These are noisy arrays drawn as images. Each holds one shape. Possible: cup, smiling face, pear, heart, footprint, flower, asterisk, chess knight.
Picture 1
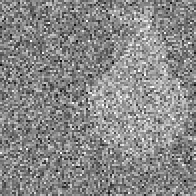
pear
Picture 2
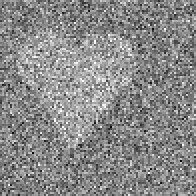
heart
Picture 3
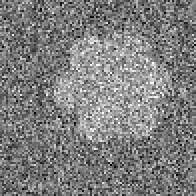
flower
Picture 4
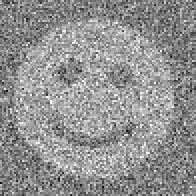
smiling face
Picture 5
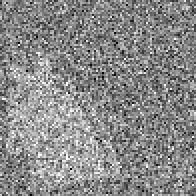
chess knight
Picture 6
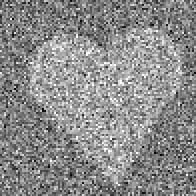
heart
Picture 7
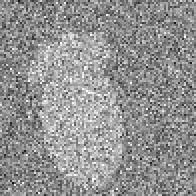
footprint
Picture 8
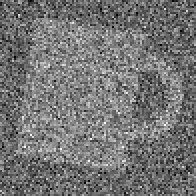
cup
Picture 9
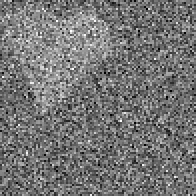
heart
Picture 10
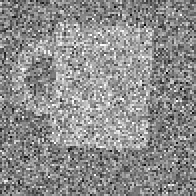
cup
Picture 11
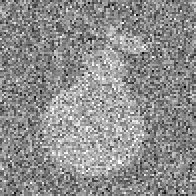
pear
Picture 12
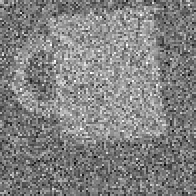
cup
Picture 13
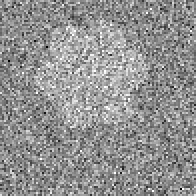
flower
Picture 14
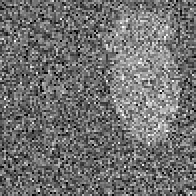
footprint
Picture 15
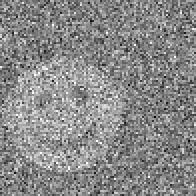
smiling face
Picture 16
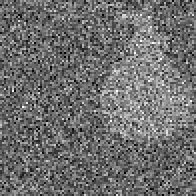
pear
